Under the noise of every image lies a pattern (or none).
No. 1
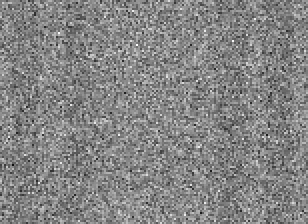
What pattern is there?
bands of columns
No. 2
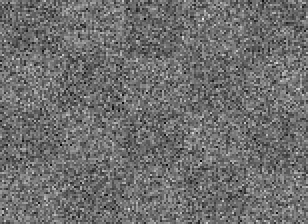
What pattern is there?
a checkerboard
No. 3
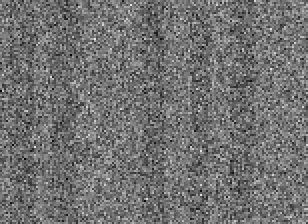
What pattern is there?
bands of columns
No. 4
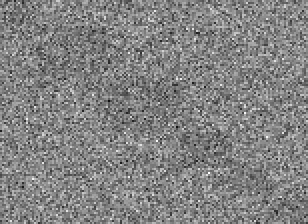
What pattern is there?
blocks along the diagonal
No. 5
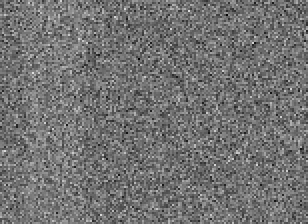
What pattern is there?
one band of columns
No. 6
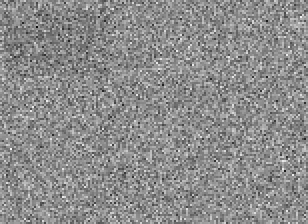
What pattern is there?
one block
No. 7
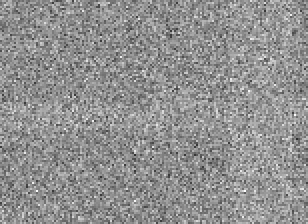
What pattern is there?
bands of rows crossing bands of columns
